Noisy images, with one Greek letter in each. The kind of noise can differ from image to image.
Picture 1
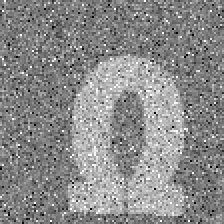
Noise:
heavy tails
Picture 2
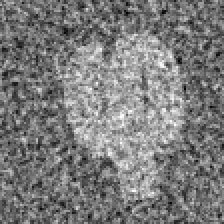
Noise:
blotchy
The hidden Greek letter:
phi
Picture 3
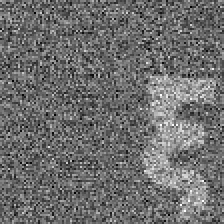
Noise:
low rank plus noise
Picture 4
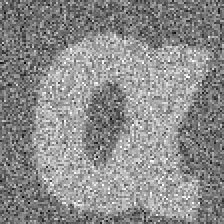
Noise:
independent entries
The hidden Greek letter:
alpha
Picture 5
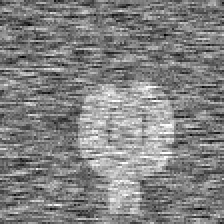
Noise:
streaked along the rows
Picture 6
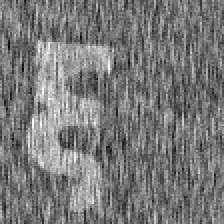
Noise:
streaked along the columns
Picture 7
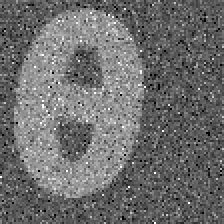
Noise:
heavy tails
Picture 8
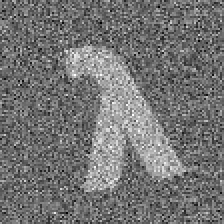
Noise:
low rank plus noise
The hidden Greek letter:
lambda
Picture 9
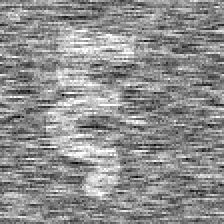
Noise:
streaked along the rows
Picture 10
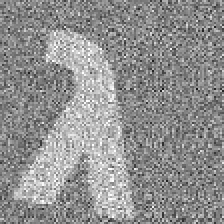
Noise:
low rank plus noise
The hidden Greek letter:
lambda
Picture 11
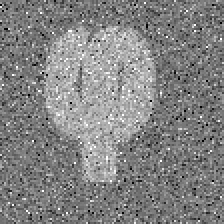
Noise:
heavy tails
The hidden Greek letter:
phi
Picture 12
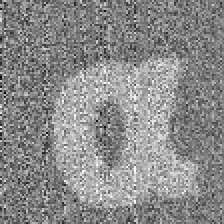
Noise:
columns of uneven size
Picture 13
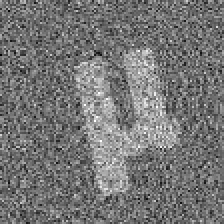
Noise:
low rank plus noise
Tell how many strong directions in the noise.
one
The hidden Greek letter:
mu
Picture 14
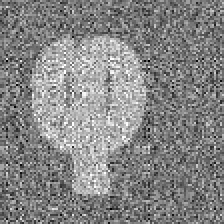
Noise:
low rank plus noise
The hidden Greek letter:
phi
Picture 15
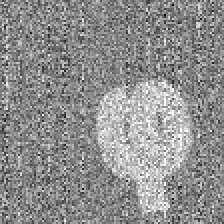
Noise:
columns of uneven size
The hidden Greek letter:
phi
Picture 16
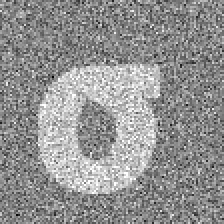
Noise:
independent entries
